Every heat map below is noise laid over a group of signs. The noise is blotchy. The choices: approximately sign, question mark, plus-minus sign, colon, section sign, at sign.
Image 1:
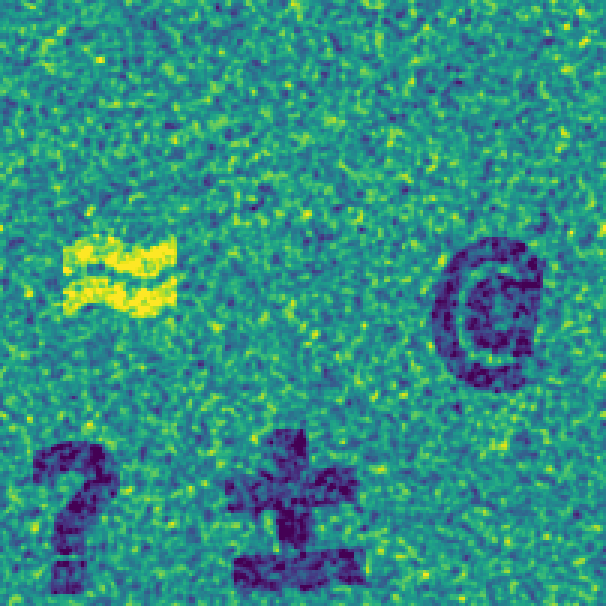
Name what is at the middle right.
at sign
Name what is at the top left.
nothing
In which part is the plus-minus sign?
bottom middle
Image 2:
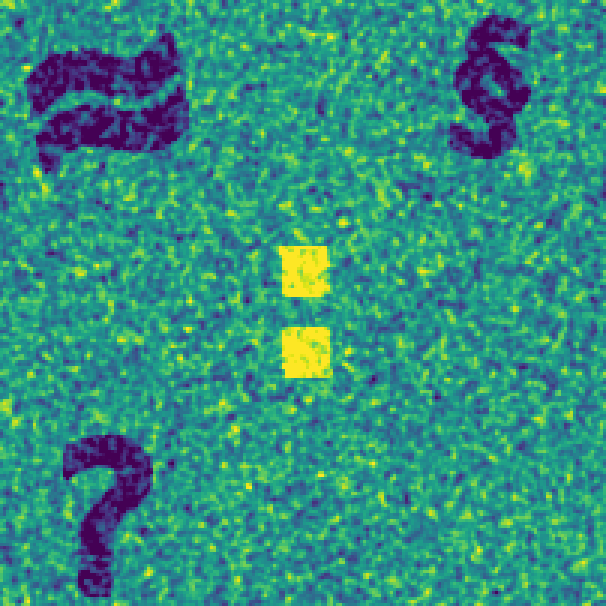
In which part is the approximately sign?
top left
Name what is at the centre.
colon
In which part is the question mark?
bottom left
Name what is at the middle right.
nothing
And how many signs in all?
4
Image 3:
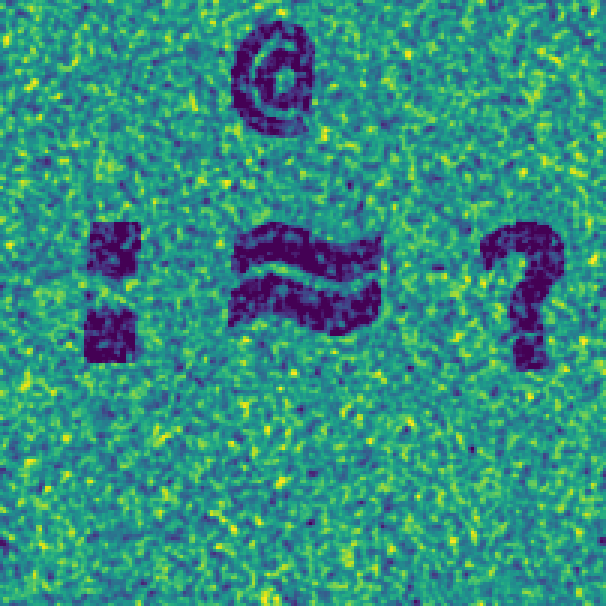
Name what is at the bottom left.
nothing
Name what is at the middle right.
question mark
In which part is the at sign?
top middle
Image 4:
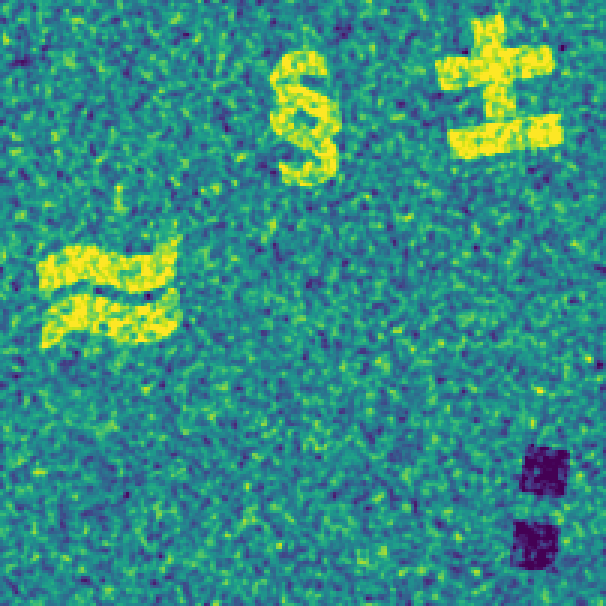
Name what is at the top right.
plus-minus sign
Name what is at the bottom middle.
nothing
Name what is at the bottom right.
colon
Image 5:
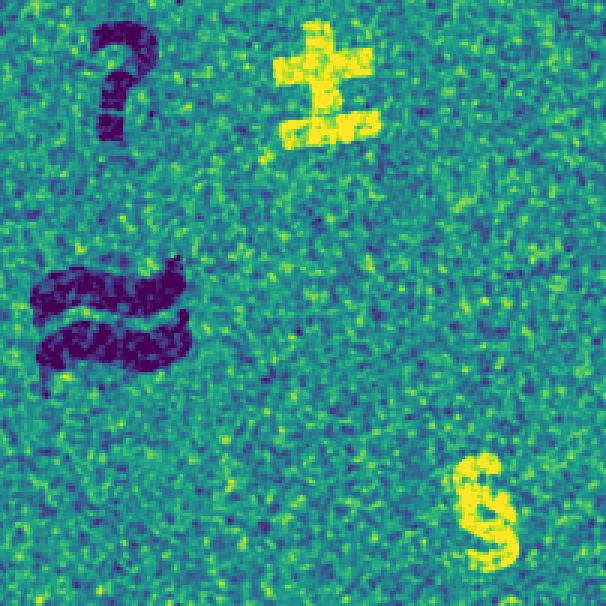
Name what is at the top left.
question mark
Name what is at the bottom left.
nothing
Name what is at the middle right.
nothing
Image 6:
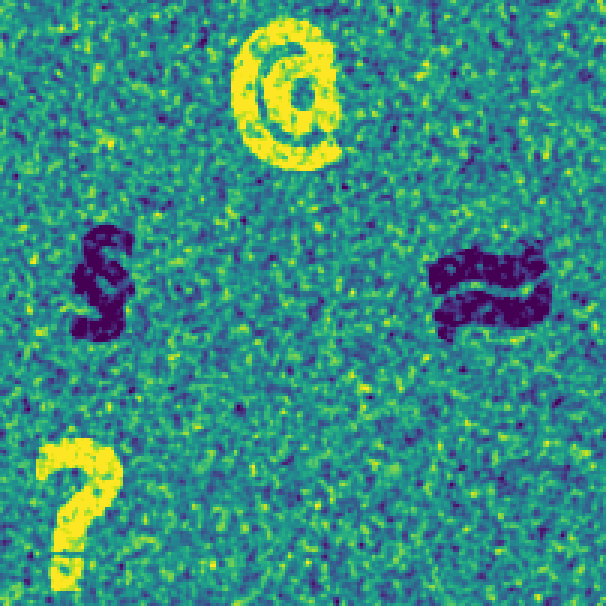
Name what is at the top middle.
at sign
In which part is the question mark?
bottom left
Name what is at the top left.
nothing
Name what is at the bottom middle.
nothing
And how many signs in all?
4
